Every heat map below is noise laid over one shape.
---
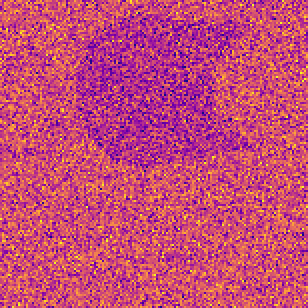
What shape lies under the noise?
cat's head
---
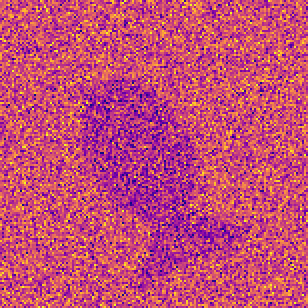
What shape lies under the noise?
fish
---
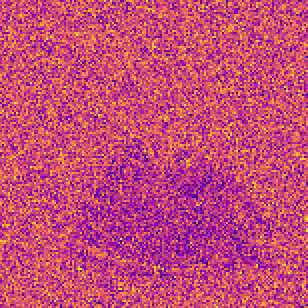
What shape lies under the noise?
chess knight
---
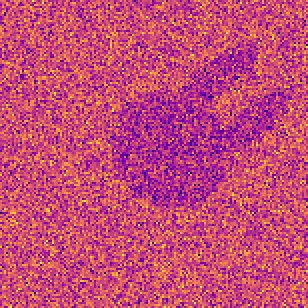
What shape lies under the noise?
rabbit's head
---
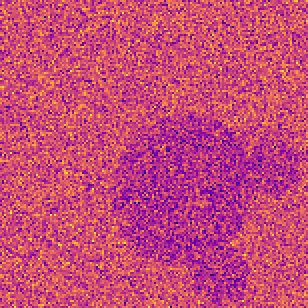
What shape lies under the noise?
bear's head
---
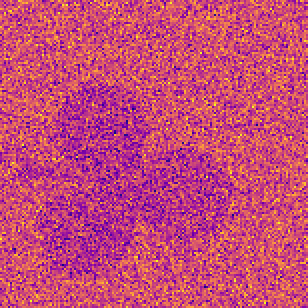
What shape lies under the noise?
club
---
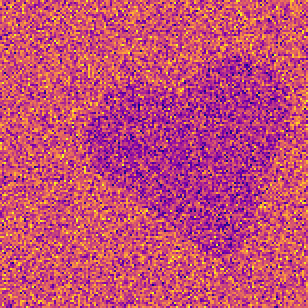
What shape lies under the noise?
heart
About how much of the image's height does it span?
two thirds
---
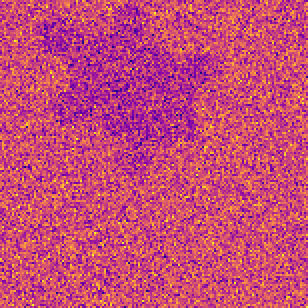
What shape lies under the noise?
turtle
